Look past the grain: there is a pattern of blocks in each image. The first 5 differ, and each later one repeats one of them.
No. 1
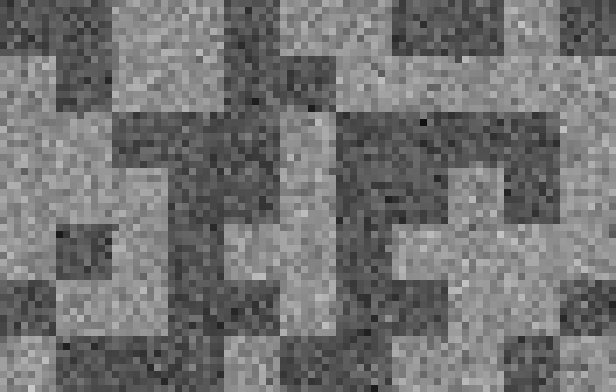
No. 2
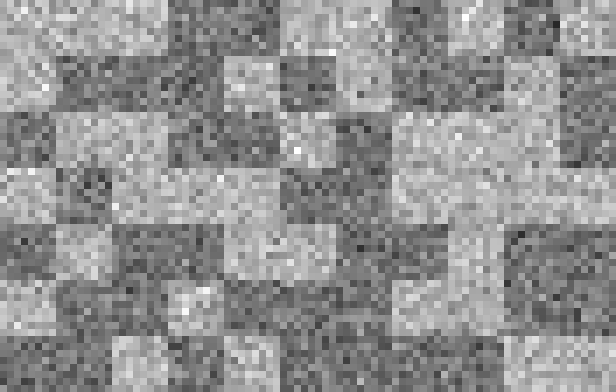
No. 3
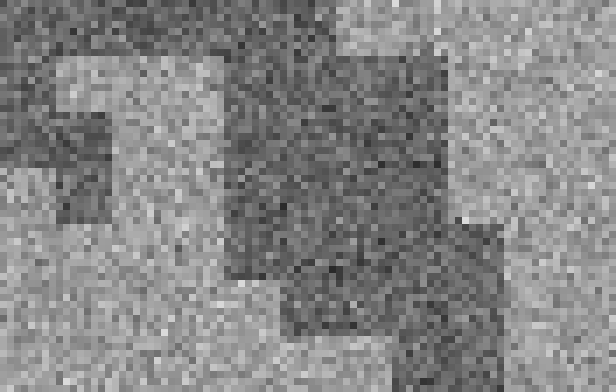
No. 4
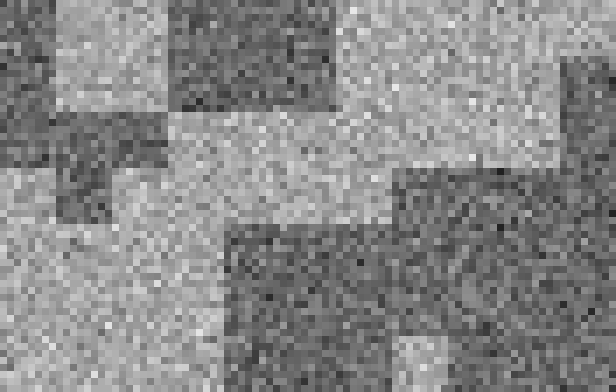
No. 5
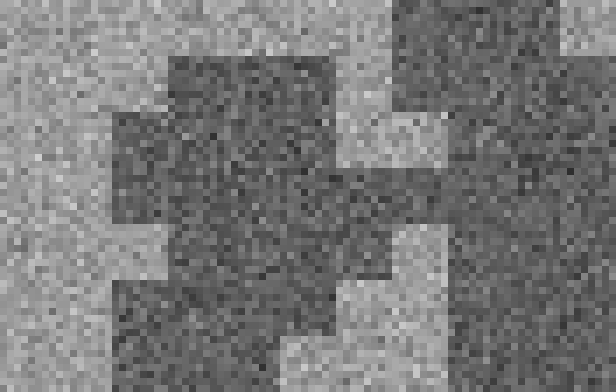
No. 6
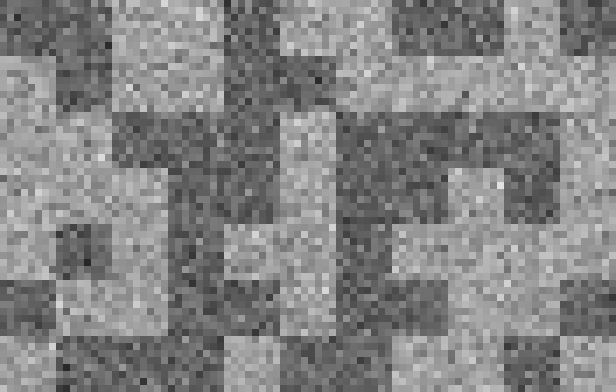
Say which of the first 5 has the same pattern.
1
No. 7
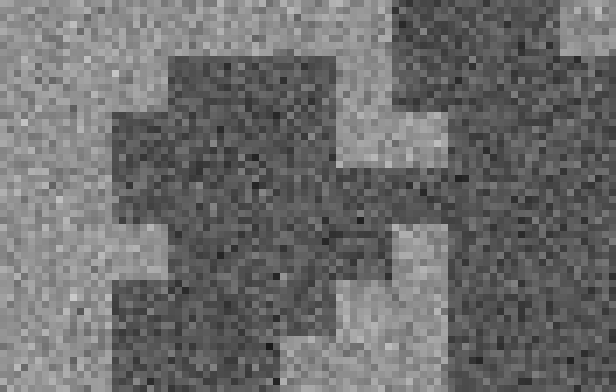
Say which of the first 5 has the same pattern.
5
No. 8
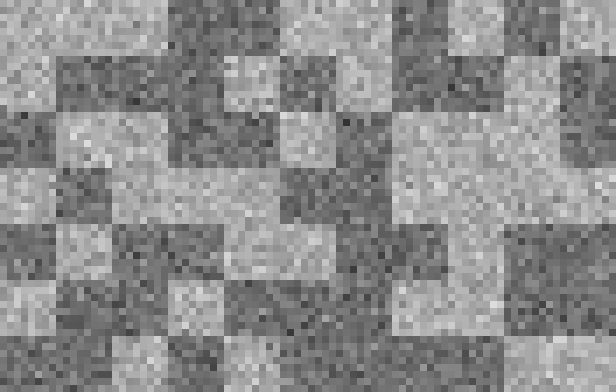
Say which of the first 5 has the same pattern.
2
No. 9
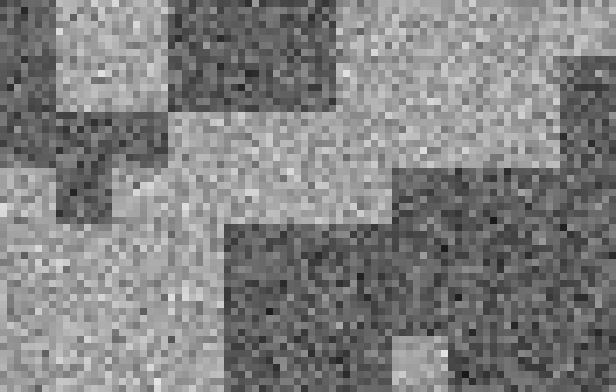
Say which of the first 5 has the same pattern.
4
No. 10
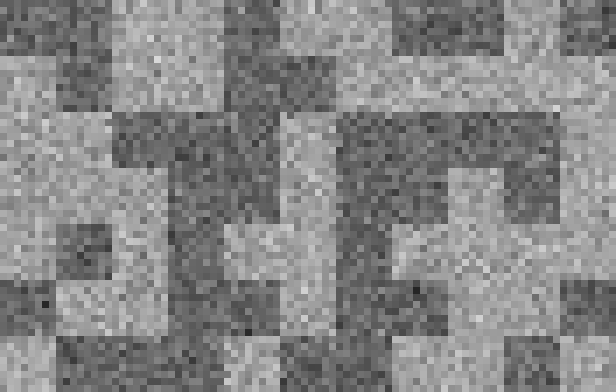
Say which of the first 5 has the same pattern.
1
